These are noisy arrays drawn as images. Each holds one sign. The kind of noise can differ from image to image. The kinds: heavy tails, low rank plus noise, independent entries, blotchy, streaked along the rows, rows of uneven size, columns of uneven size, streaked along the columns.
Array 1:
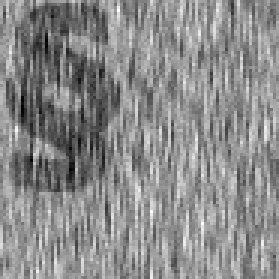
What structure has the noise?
streaked along the columns
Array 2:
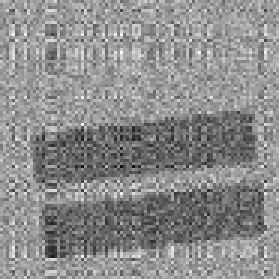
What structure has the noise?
low rank plus noise
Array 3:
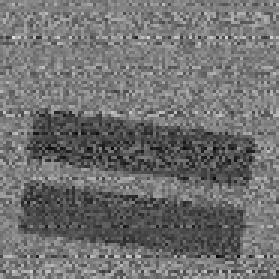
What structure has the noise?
rows of uneven size
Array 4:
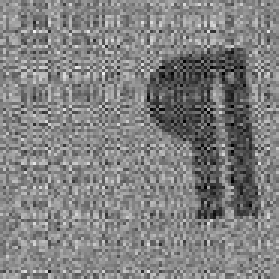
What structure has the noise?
low rank plus noise
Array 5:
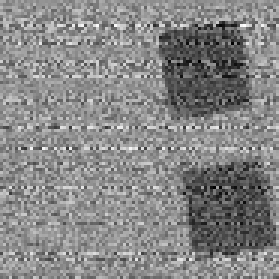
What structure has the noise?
rows of uneven size
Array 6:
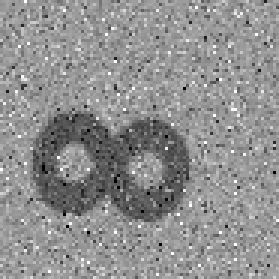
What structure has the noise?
heavy tails
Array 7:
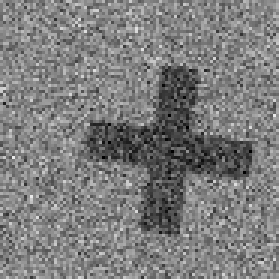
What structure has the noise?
independent entries
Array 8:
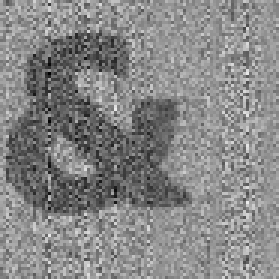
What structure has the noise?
columns of uneven size
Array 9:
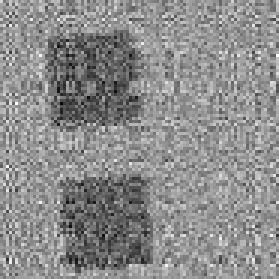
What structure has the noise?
low rank plus noise
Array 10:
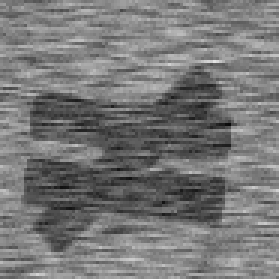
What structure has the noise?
streaked along the rows
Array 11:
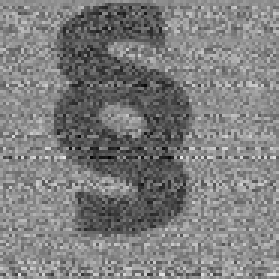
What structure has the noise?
rows of uneven size
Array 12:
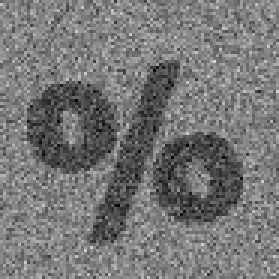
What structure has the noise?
independent entries
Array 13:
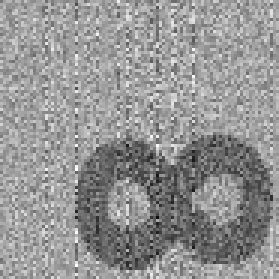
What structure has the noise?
columns of uneven size
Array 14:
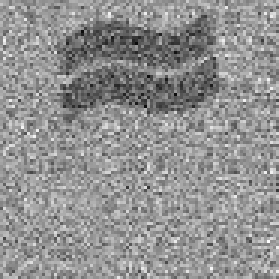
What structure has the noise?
low rank plus noise
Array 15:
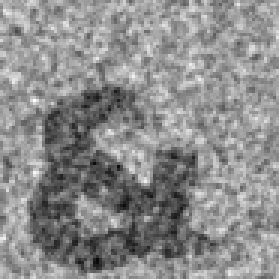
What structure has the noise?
blotchy
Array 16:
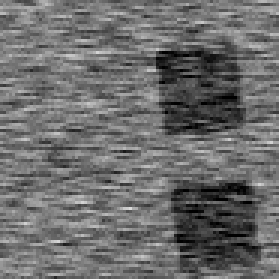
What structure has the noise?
streaked along the rows
